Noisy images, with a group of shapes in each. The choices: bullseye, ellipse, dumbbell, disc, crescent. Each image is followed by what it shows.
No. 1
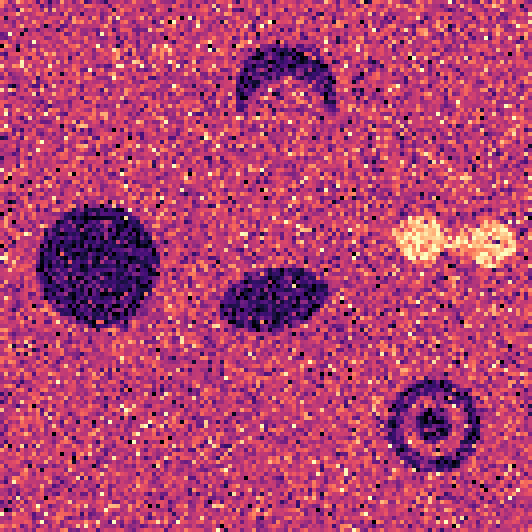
top middle: dark crescent; middle left: dark disc; centre: dark ellipse; middle right: light dumbbell; bottom right: dark bullseye
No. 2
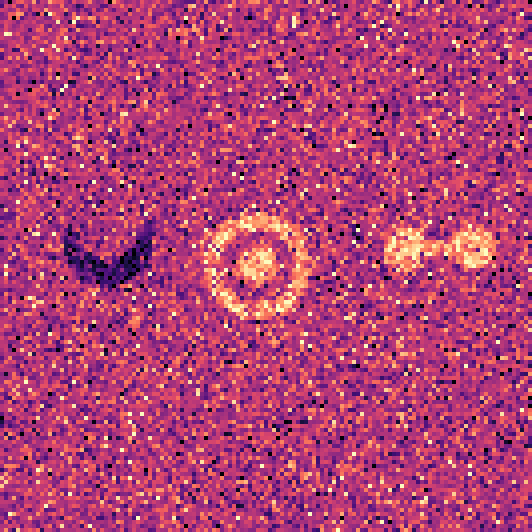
middle left: dark crescent; centre: light bullseye; middle right: light dumbbell
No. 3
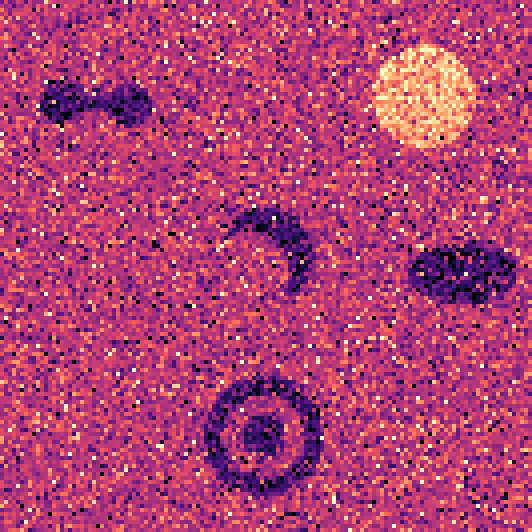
top left: dark dumbbell; top right: light disc; centre: dark crescent; middle right: dark ellipse; bottom middle: dark bullseye
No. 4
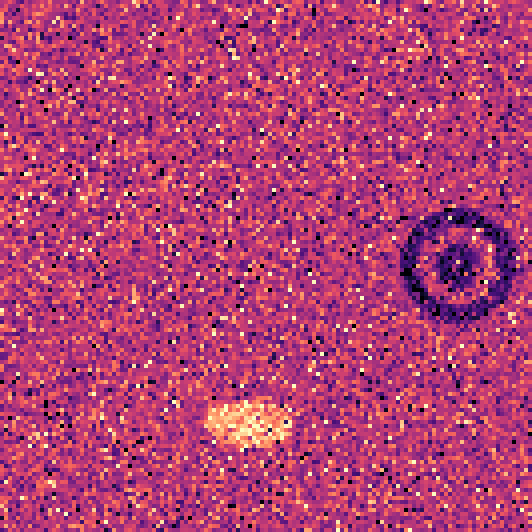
middle right: dark bullseye; bottom middle: light ellipse
